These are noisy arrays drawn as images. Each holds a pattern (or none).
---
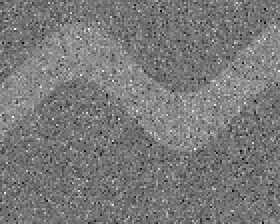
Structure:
a wavy band
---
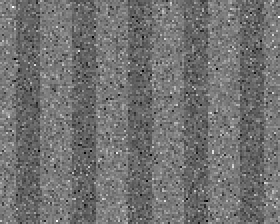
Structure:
vertical stripes
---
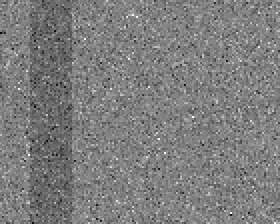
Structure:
one vertical stripe
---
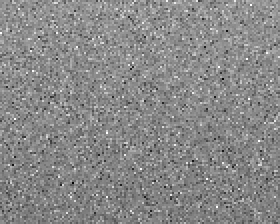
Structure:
a smooth slope
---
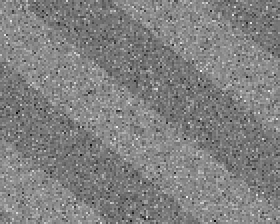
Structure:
diagonal stripes
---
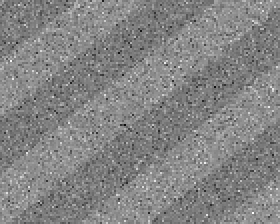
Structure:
diagonal stripes
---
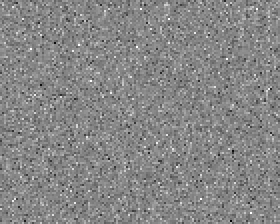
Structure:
only noise
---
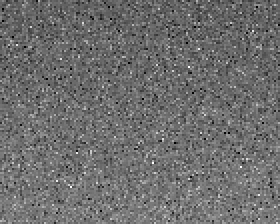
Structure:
a smooth slope
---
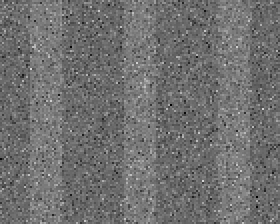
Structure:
vertical stripes
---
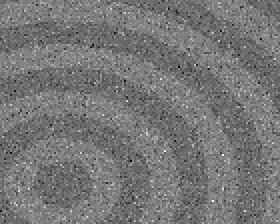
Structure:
rings round one point
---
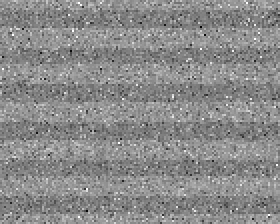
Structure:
horizontal stripes
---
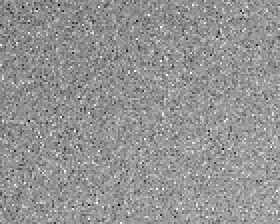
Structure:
a smooth slope
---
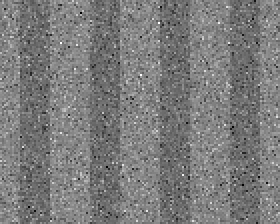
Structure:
vertical stripes
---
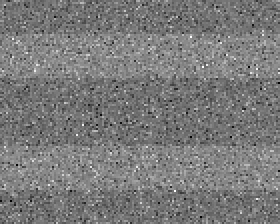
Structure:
horizontal stripes
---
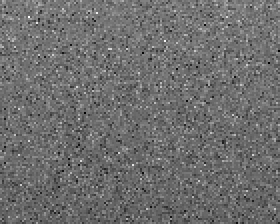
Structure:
a smooth slope
